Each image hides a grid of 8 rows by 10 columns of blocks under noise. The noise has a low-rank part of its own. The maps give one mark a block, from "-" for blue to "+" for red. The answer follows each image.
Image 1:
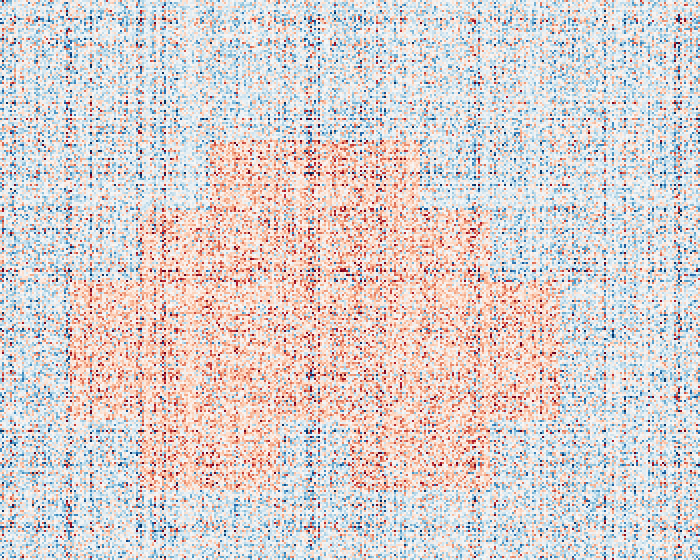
- - - - - - - - - -
- - - - - - - - - -
- - - + + + - - - -
- - + + + + + - - -
- + + + + + + + - -
- + + + + + + + - -
- - + + - + + - - -
- - - - - - - - - -
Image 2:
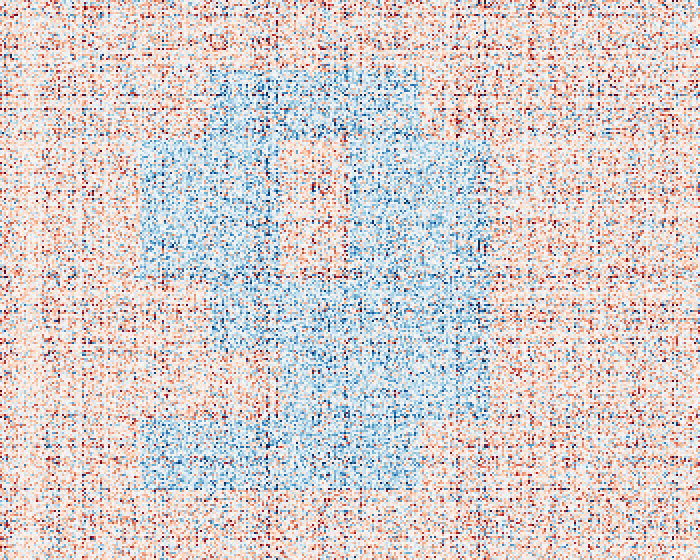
+ + + + + + + + + +
+ + + - - - + + + +
+ + - - + - - + + +
+ + - - + - - + + +
+ + + - - - - + + +
+ + + + - - - + + +
+ + - - - - + + + +
+ + + + + + + + + +
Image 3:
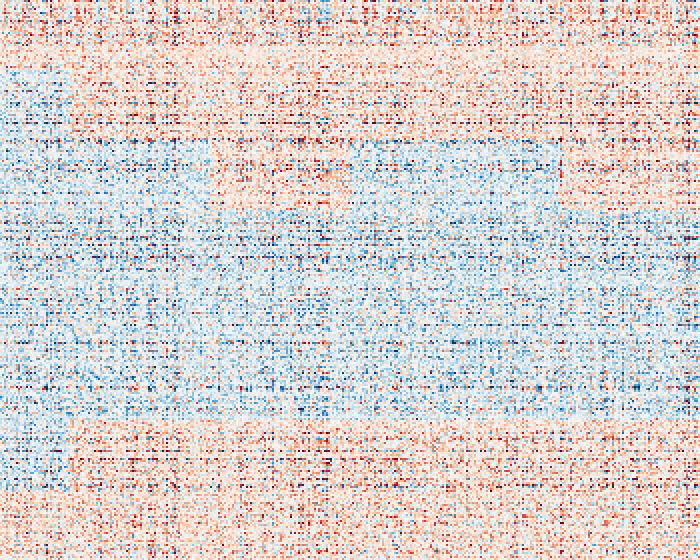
+ + + + + + + + + +
- + + + + + + + + +
- - - + + - - - + +
- - - - - - - - - -
- - - - - - - - - -
- - - - - - - - - -
- + + + + + + + + +
+ + + + + + + + + +
